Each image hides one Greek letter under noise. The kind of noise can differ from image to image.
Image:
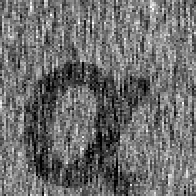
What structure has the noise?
streaked along the columns
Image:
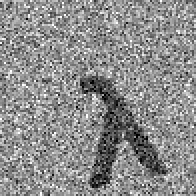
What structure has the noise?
independent entries
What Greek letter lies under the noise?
lambda
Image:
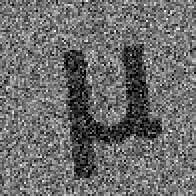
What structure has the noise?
independent entries
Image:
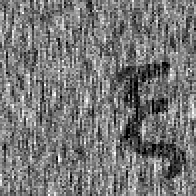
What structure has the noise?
streaked along the columns
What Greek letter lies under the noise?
xi
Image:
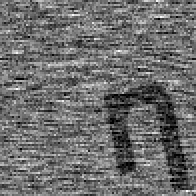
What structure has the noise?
streaked along the rows
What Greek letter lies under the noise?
eta
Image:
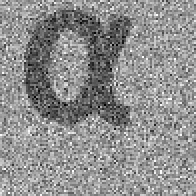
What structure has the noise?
low rank plus noise
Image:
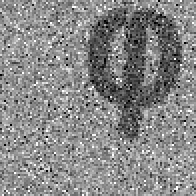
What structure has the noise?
heavy tails
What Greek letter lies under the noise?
phi
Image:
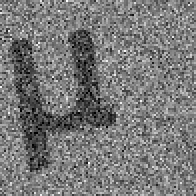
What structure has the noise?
independent entries
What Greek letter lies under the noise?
mu
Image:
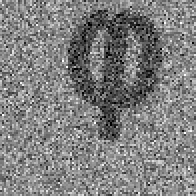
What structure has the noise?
independent entries
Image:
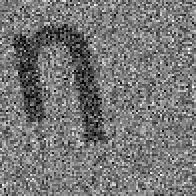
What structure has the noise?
low rank plus noise
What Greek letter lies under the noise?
eta
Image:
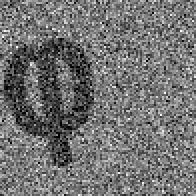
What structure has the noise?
independent entries
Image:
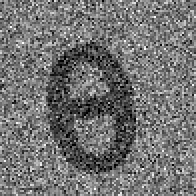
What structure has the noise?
independent entries
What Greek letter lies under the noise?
theta
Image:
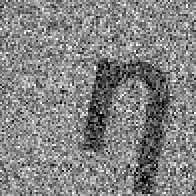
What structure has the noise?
low rank plus noise
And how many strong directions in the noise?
two
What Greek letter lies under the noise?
eta
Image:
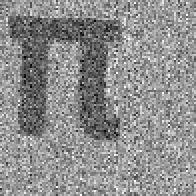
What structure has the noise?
columns of uneven size
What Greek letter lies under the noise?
pi
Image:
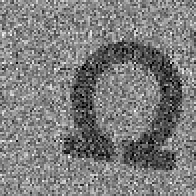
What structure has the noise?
low rank plus noise
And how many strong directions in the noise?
one
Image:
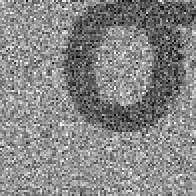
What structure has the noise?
low rank plus noise
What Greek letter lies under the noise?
sigma
